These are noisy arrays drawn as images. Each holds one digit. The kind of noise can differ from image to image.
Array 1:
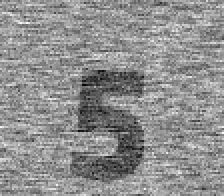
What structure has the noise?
streaked along the rows
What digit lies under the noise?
5
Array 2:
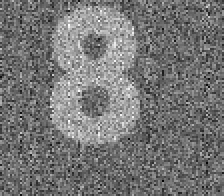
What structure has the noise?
columns of uneven size
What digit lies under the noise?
8
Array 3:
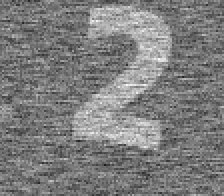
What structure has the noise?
streaked along the rows
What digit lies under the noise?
2
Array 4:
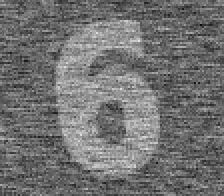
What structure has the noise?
streaked along the rows
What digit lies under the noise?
6
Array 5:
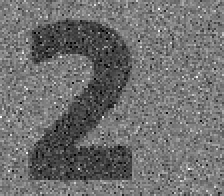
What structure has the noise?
heavy tails
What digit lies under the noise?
2
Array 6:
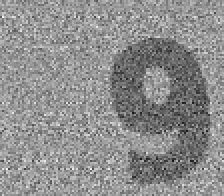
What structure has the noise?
rows of uneven size
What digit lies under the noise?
9
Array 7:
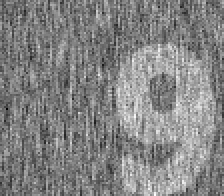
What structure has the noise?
streaked along the columns
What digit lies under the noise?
9
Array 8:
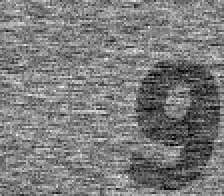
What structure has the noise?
streaked along the rows
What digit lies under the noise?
9
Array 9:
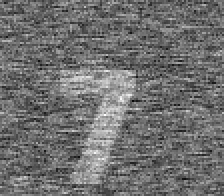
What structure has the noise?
streaked along the rows
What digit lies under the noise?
7
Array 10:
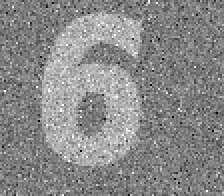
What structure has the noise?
heavy tails
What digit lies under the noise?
6
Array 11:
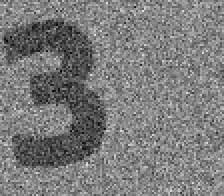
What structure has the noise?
independent entries
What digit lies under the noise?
3
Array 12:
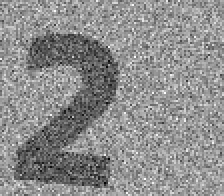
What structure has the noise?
independent entries
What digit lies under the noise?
2
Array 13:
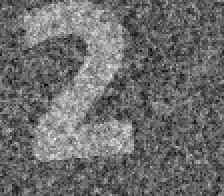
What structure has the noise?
blotchy
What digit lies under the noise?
2
